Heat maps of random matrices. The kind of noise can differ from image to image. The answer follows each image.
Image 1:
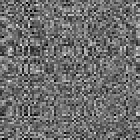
low rank plus noise
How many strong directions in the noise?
one
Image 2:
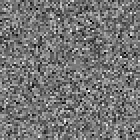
independent entries
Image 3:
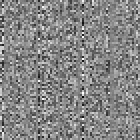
columns of uneven size
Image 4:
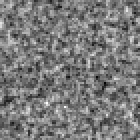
blotchy
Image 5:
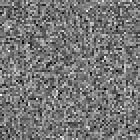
independent entries
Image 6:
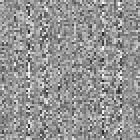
columns of uneven size
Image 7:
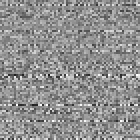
rows of uneven size
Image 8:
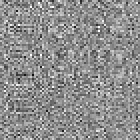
low rank plus noise
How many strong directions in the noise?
three or four
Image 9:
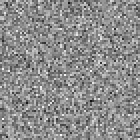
independent entries
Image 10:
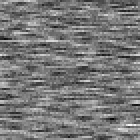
streaked along the rows
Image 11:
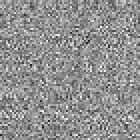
low rank plus noise
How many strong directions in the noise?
five to eight
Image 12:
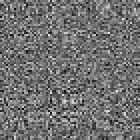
low rank plus noise
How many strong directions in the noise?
three or four
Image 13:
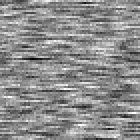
streaked along the rows
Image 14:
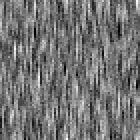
streaked along the columns
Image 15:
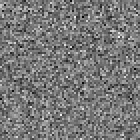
independent entries
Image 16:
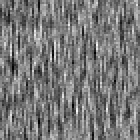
streaked along the columns
